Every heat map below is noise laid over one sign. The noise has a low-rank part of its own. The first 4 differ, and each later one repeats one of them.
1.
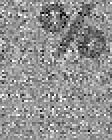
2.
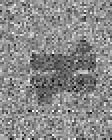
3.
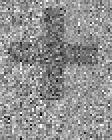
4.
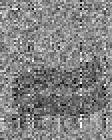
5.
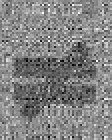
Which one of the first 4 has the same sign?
2
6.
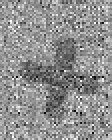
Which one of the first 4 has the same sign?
3
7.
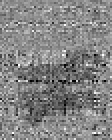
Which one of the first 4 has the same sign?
2
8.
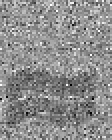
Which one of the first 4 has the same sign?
4
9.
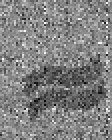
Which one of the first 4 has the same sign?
4
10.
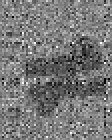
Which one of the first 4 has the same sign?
2
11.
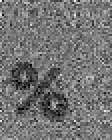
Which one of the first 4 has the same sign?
1
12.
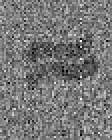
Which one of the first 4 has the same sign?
4
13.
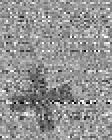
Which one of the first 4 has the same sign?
3
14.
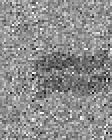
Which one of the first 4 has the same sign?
4
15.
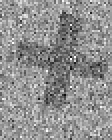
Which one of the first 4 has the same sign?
3
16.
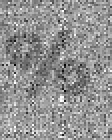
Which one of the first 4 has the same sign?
1
